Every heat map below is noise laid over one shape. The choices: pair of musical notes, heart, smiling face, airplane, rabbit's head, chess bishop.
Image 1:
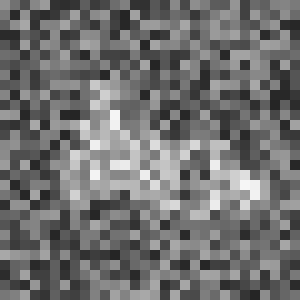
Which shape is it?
chess bishop
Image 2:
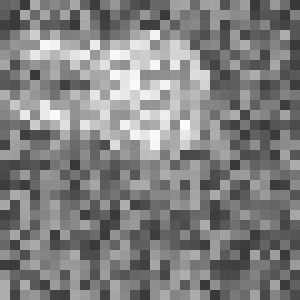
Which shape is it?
rabbit's head
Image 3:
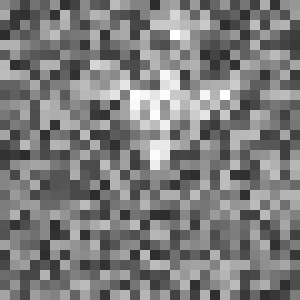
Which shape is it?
airplane
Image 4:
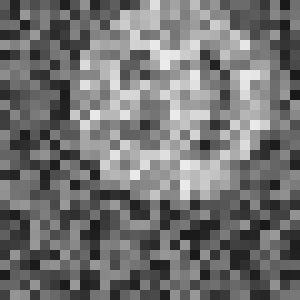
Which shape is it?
smiling face
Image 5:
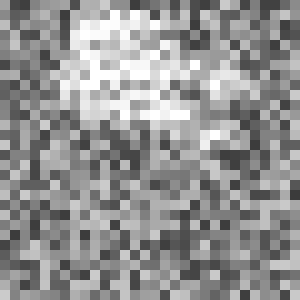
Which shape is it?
rabbit's head
